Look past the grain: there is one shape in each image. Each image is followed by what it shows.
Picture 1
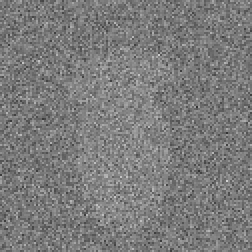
light footprint
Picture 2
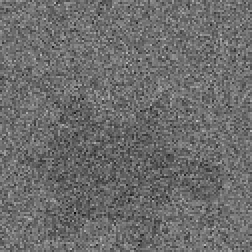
dark turtle
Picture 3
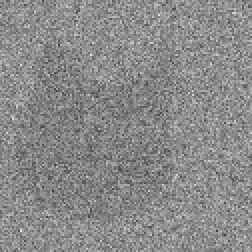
dark cat's head
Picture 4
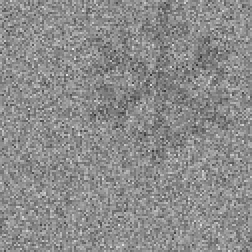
dark snowflake
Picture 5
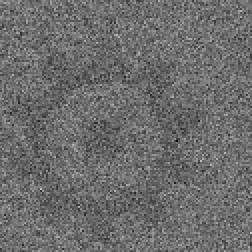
dark gear
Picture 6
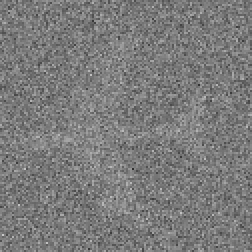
light airplane
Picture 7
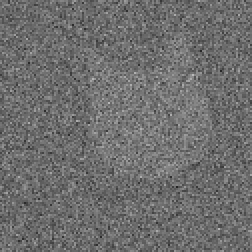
light cat's head
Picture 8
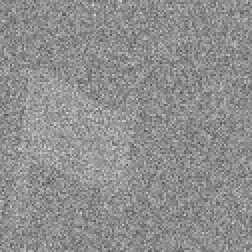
light flag
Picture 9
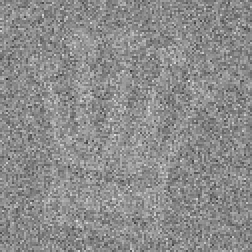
light chess queen
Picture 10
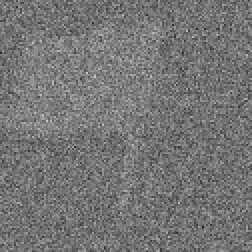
light flag
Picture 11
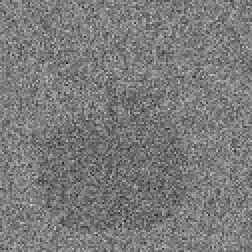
dark apple
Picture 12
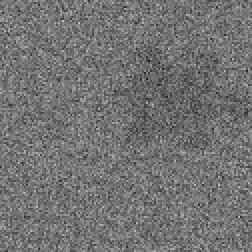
dark turtle
